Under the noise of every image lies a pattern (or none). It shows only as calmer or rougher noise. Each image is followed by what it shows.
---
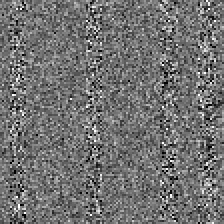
bands of columns
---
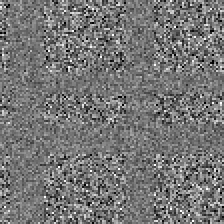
bands of rows crossing bands of columns
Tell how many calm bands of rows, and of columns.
2 and 2
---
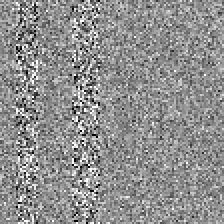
bands of columns
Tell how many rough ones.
2
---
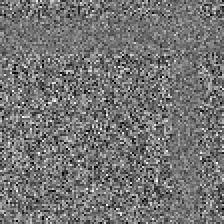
bands of rows crossing bands of columns
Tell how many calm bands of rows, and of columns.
1 and 1
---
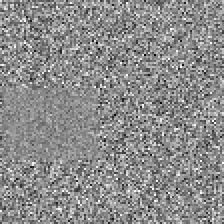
one block
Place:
middle left
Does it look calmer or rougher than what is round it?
calmer
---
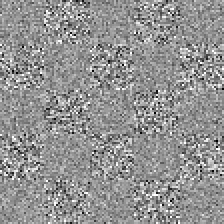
a checkerboard
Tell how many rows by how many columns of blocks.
5 by 5
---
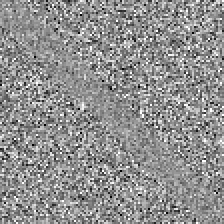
a diagonal band
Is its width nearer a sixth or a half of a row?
a sixth
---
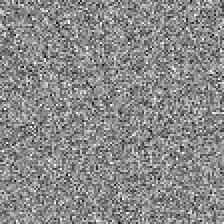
only noise
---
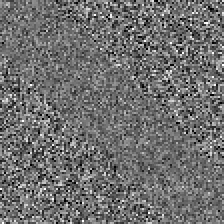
a diagonal band
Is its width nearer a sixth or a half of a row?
a half
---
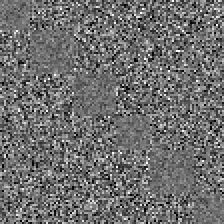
blocks along the diagonal
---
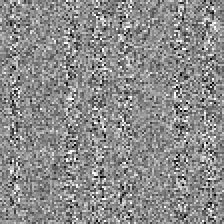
bands of columns
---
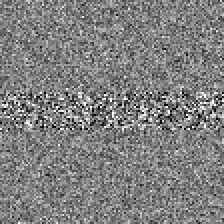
one band of rows
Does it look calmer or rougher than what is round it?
rougher
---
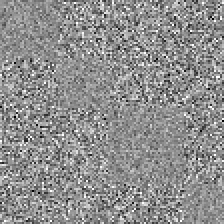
blocks along the diagonal
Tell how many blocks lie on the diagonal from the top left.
4
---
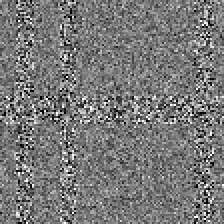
bands of rows crossing bands of columns
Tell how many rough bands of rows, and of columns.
1 and 3
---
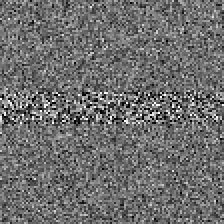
one band of rows
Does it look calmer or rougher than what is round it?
rougher
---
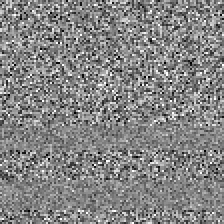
bands of rows
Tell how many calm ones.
2
